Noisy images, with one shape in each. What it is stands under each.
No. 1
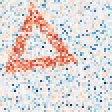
red triangle frame
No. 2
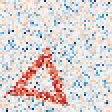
red triangle frame
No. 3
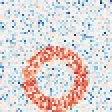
red ring
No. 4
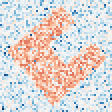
red square with a notch
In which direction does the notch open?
up and right
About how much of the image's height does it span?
nearly all
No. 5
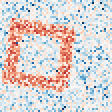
red square frame
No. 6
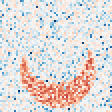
red crescent
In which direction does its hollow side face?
up
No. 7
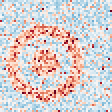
red bullseye
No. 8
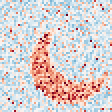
red crescent
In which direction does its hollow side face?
up and right
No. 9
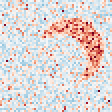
red crescent
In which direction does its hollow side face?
down and left
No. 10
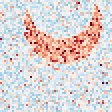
red crescent
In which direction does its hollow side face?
up
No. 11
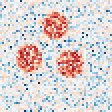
red three dots
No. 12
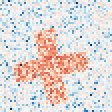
red cross
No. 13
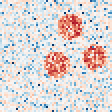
red three dots
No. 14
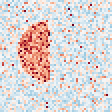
red half disc
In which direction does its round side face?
left
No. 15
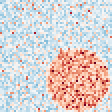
red disc
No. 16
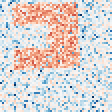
red square with a notch
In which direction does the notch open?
left
